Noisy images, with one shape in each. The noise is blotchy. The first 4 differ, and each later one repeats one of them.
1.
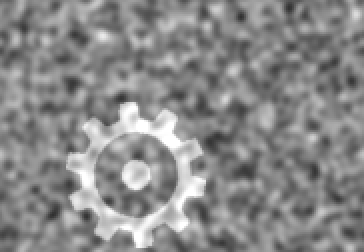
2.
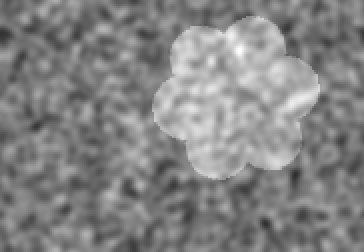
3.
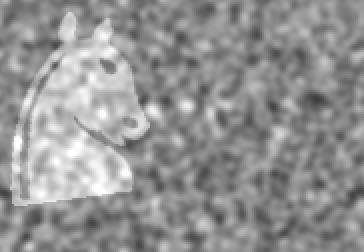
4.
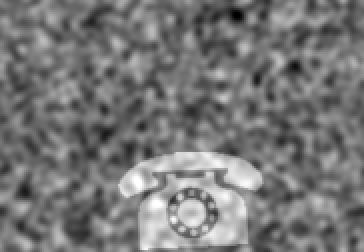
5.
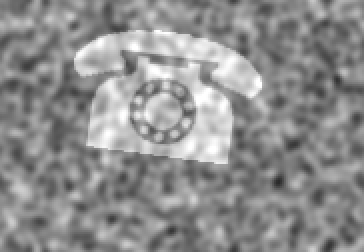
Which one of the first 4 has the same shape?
4
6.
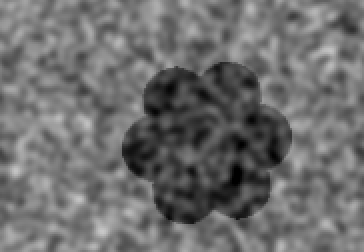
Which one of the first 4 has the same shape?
2
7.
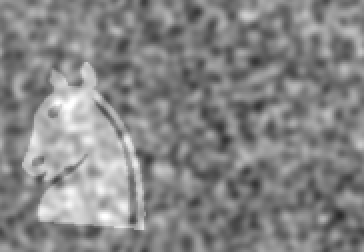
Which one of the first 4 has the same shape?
3
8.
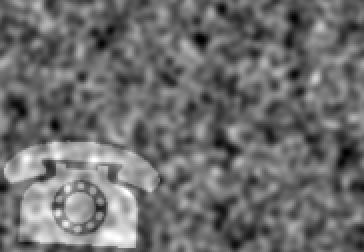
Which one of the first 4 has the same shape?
4
